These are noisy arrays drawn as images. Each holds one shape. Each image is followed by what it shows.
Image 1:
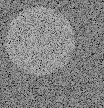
disc
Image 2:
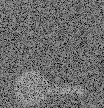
lollipop
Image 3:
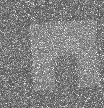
square with a notch
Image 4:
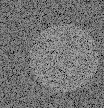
disc
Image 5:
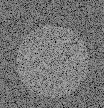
disc
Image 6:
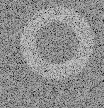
ring
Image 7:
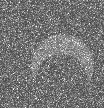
crescent
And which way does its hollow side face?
down
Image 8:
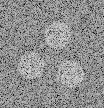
three dots
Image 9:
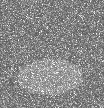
ellipse
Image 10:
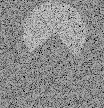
disc with a wedge cut out
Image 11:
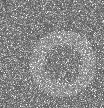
ring
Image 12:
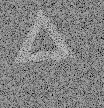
triangle frame
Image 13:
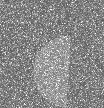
half disc
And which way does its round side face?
left
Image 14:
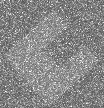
square with a notch
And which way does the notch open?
up and right
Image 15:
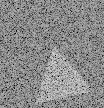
triangle
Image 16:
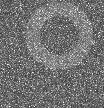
ring
